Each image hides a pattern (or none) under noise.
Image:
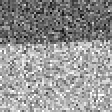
a sharp edge
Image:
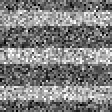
horizontal stripes
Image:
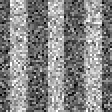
vertical stripes
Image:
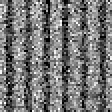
vertical stripes
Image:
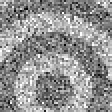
rings round one point
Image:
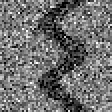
a wavy band
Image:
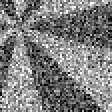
spokes from one point
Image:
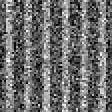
vertical stripes
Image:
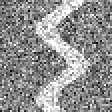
a wavy band
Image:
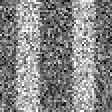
vertical stripes
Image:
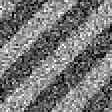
diagonal stripes
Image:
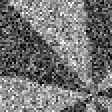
spokes from one point
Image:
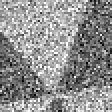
spokes from one point
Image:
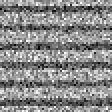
horizontal stripes
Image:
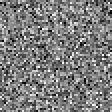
only noise
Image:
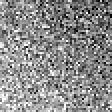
a smooth slope
